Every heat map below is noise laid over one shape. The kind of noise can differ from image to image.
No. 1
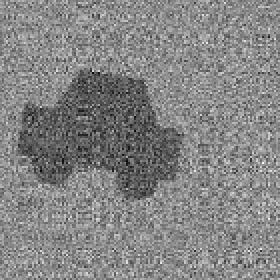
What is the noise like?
low rank plus noise
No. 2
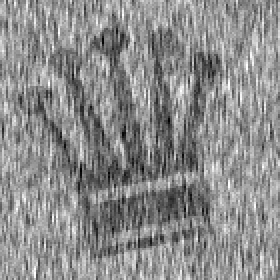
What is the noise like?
streaked along the columns
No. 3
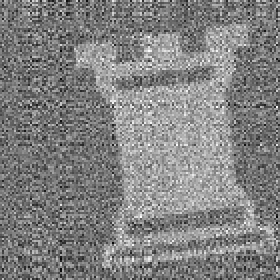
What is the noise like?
low rank plus noise
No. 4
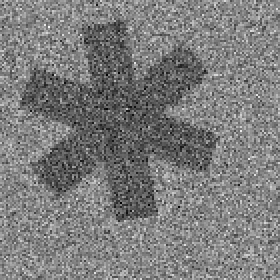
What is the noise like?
independent entries
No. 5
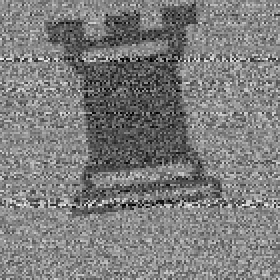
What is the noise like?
rows of uneven size
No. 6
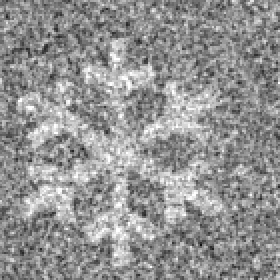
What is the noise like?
blotchy
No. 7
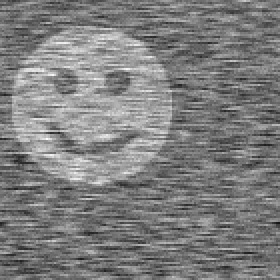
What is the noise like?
streaked along the rows
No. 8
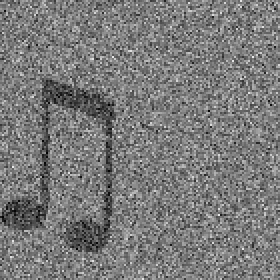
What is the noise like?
independent entries
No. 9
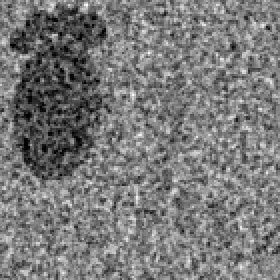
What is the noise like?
blotchy
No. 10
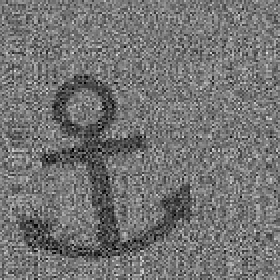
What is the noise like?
low rank plus noise
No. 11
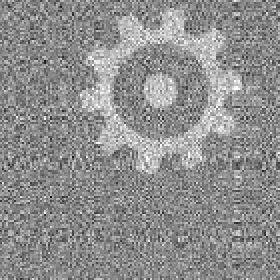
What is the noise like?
low rank plus noise
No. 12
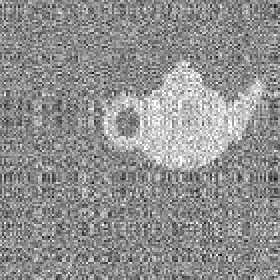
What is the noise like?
low rank plus noise
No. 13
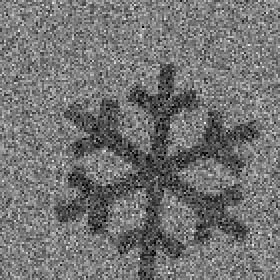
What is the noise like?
independent entries
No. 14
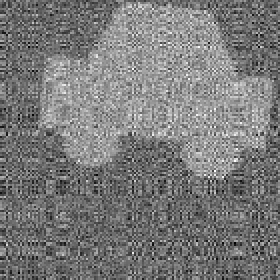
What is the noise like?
low rank plus noise
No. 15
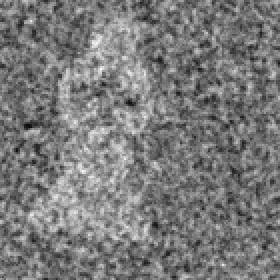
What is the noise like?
blotchy
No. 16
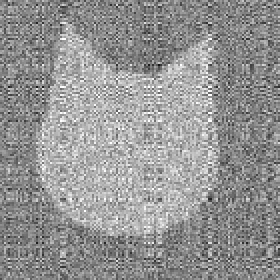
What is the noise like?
low rank plus noise
